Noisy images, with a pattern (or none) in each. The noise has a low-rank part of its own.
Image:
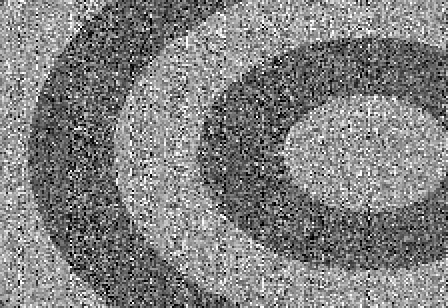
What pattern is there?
rings round one point
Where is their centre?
middle right
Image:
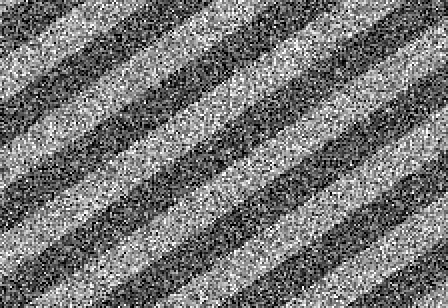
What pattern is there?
diagonal stripes
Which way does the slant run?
bottom left to top right
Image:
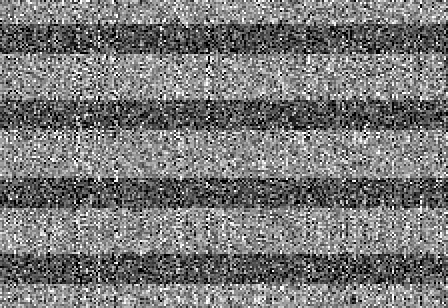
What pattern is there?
horizontal stripes
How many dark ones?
4
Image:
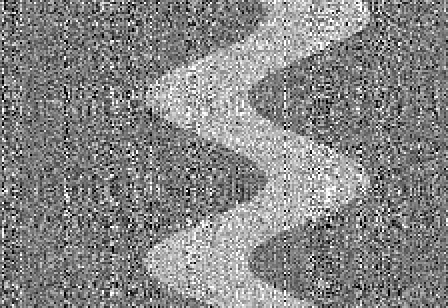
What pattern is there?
a wavy band
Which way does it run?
top to bottom
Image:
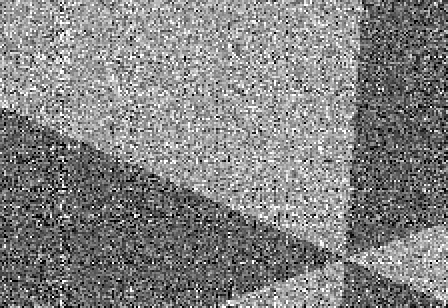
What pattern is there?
spokes from one point
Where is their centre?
bottom right
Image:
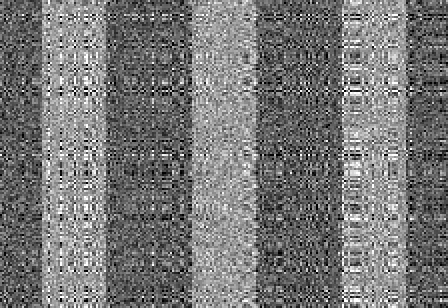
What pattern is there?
vertical stripes
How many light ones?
3
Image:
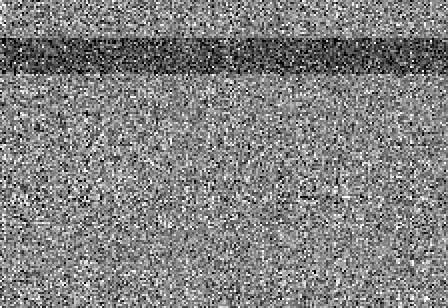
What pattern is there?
one horizontal stripe
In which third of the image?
top
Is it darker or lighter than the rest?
darker
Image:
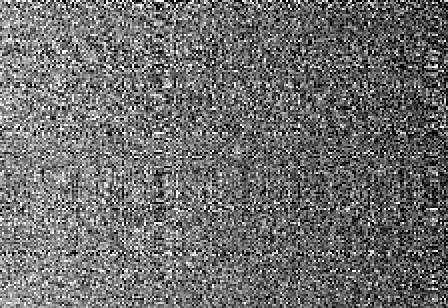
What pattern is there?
a smooth slope
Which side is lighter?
left
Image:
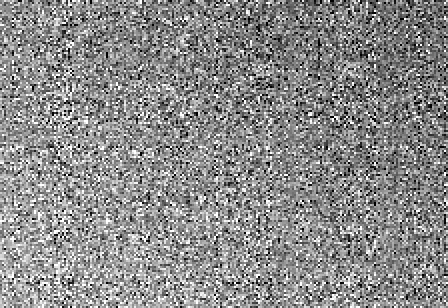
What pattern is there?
a smooth slope
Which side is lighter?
bottom left
